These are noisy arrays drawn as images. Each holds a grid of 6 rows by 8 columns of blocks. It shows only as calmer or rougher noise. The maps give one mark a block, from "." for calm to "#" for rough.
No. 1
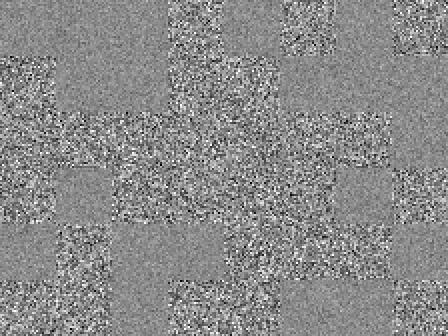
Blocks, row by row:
. . . # . # . #
# . . # # . . .
# # # # # # # .
# . # # # # . #
. # . . # # # .
# # . # # . . #
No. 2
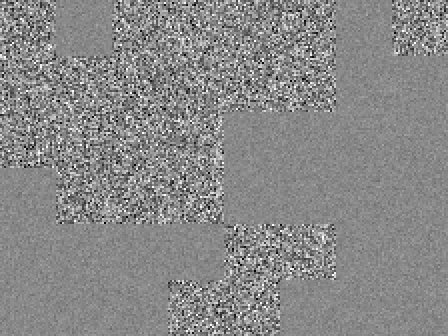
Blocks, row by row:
# . # # # # . #
# # # # # # . .
# # # # . . . .
. # # # . . . .
. . . . # # . .
. . . # # . . .
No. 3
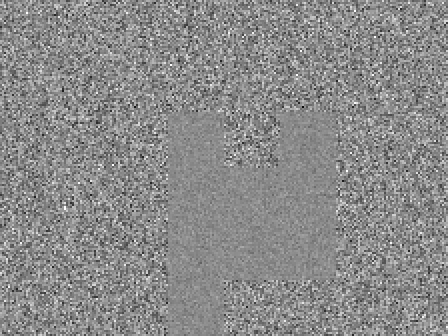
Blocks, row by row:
# # # # # # # #
# # # # # # # #
# # # . # . # #
# # # . . . # #
# # # . . . # #
# # # . # # # #
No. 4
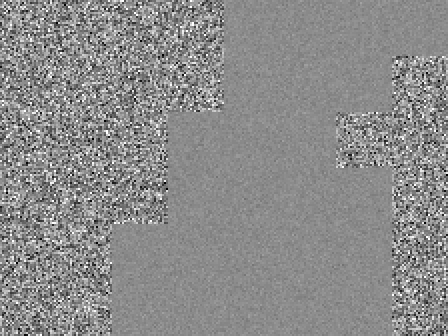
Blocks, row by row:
# # # # . . . .
# # # # . . . #
# # # . . . # #
# # # . . . . #
# # . . . . . #
# # . . . . . #
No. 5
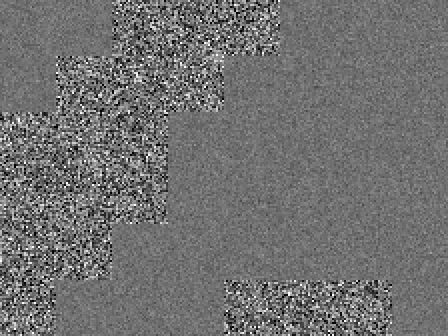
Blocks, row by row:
. . # # # . . .
. # # # . . . .
# # # . . . . .
# # # . . . . .
# # . . . . . .
# . . . # # # .
